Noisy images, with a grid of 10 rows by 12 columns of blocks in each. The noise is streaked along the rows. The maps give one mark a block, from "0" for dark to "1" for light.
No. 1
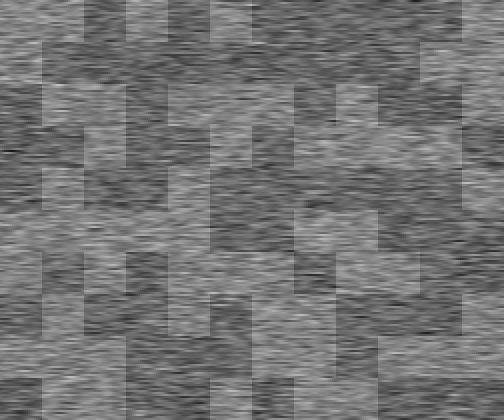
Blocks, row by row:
1 1 0 1 0 1 0 0 0 0 0 1
1 0 0 0 0 0 0 0 0 0 1 1
0 1 1 0 1 1 1 0 1 0 0 1
0 0 1 0 0 1 0 1 1 1 1 0
0 1 0 0 1 0 0 0 0 0 0 1
1 1 1 1 1 0 0 1 1 0 0 0
1 0 1 0 1 1 1 0 1 1 0 0
0 1 0 0 1 0 1 1 0 0 0 1
1 1 1 0 0 0 1 1 0 1 1 1
0 1 1 0 0 1 0 1 1 0 0 0
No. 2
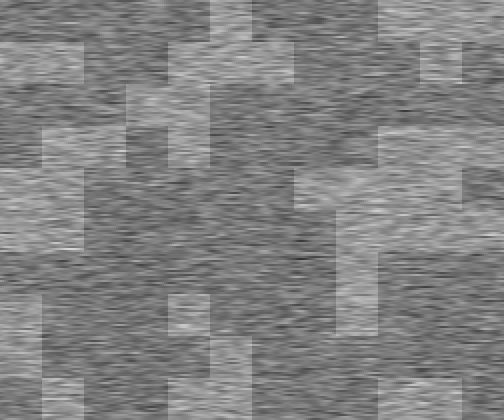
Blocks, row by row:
0 0 0 0 0 1 0 0 0 1 1 1
1 1 0 0 1 1 1 0 0 0 1 0
0 0 0 1 1 0 0 0 0 0 0 0
0 1 1 0 1 0 0 0 0 1 1 1
1 1 0 0 0 0 0 1 1 1 1 0
1 1 0 0 0 0 0 0 1 1 1 1
0 0 0 0 0 0 0 0 1 0 0 0
1 0 0 0 1 0 0 0 1 0 0 0
1 0 0 0 0 1 0 0 0 0 0 0
0 1 0 0 1 1 0 0 0 1 1 0
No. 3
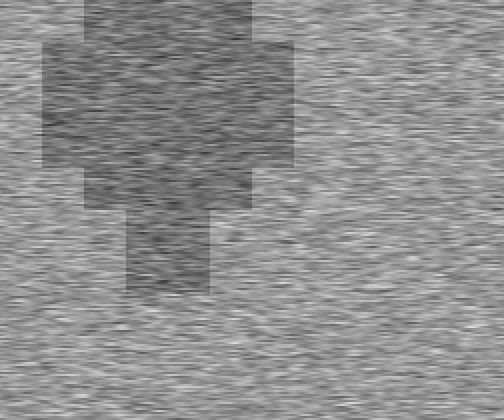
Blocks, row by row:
1 1 0 0 0 0 1 1 1 1 1 1
1 0 0 0 0 0 0 1 1 1 1 1
1 0 0 0 0 0 0 1 1 1 1 1
1 0 0 0 0 0 0 1 1 1 1 1
1 1 0 0 0 0 1 1 1 1 1 1
1 1 1 0 0 1 1 1 1 1 1 1
1 1 1 0 0 1 1 1 1 1 1 1
1 1 1 1 1 1 1 1 1 1 1 1
1 1 1 1 1 1 1 1 1 1 1 1
1 1 1 1 1 1 1 1 1 1 1 1
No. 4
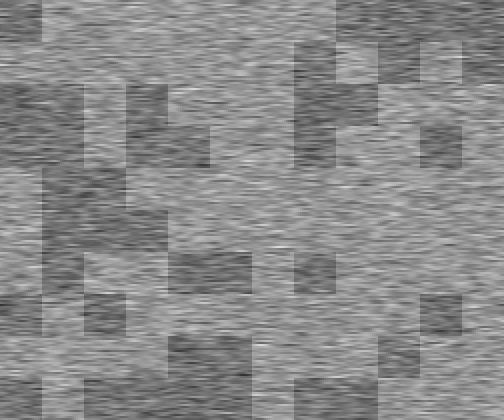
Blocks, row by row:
0 1 1 1 1 1 1 1 0 0 0 0
1 1 1 1 1 1 1 0 1 0 1 0
0 0 1 0 1 1 1 0 0 1 1 1
0 0 1 0 0 1 1 0 1 1 0 1
1 0 0 1 1 1 1 1 1 1 1 1
1 0 0 0 1 1 1 1 1 1 1 1
1 0 1 1 0 0 1 0 1 1 1 1
0 1 0 1 1 1 1 1 1 1 0 1
1 1 1 1 0 0 1 1 1 0 1 1
0 1 0 0 0 0 1 0 0 1 1 1
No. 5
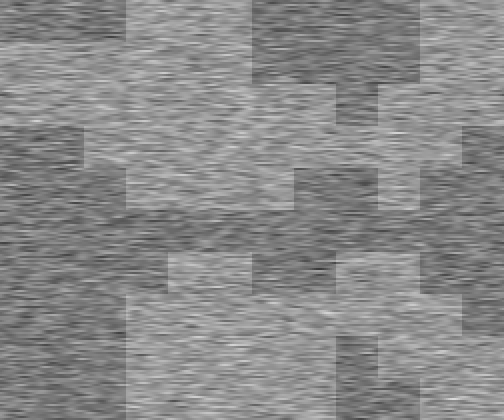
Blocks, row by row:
0 0 0 1 1 1 0 0 0 0 1 1
1 1 1 1 1 1 0 0 0 0 1 1
1 1 1 1 1 1 1 1 0 1 1 1
0 0 1 1 1 1 1 1 1 1 1 0
0 0 0 1 1 1 1 0 0 1 0 0
0 0 0 0 0 0 0 0 0 0 0 0
0 0 0 0 1 1 0 0 1 1 0 0
0 0 0 1 1 1 1 1 1 1 1 0
0 0 0 1 1 1 1 1 0 1 1 1
0 0 0 1 1 1 1 1 0 0 1 1
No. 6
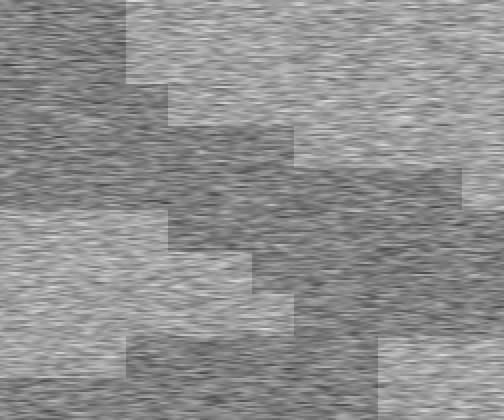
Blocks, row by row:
0 0 0 1 1 1 1 1 1 1 1 1
0 0 0 1 1 1 1 1 1 1 1 1
0 0 0 0 1 1 1 1 1 1 1 1
0 0 0 0 0 0 0 1 1 1 1 1
0 0 0 0 0 0 0 0 0 0 0 1
1 1 1 1 0 0 0 0 0 0 0 0
1 1 1 1 1 1 0 0 0 0 0 0
1 1 1 1 1 1 1 0 0 0 0 0
1 1 1 0 0 0 0 0 0 1 1 1
0 0 0 0 0 0 0 0 0 1 1 1
